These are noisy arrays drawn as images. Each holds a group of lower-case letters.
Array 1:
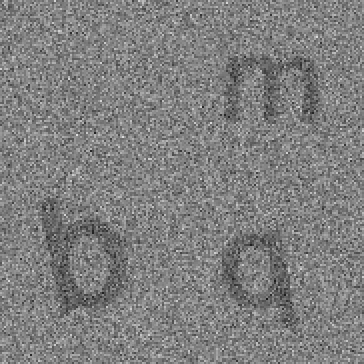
top right: m; bottom left: b; bottom right: q
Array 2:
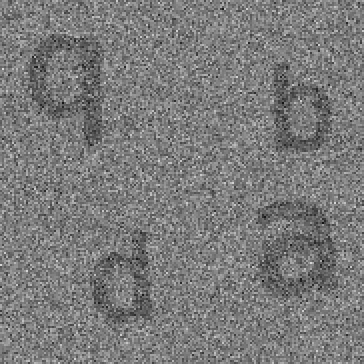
top left: q; top right: b; bottom left: d; bottom right: a
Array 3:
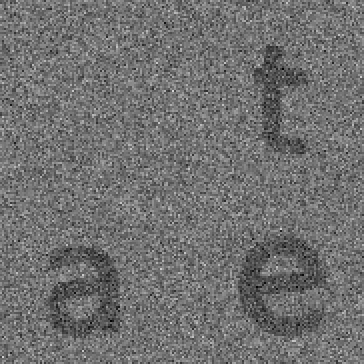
top right: t; bottom left: a; bottom right: e
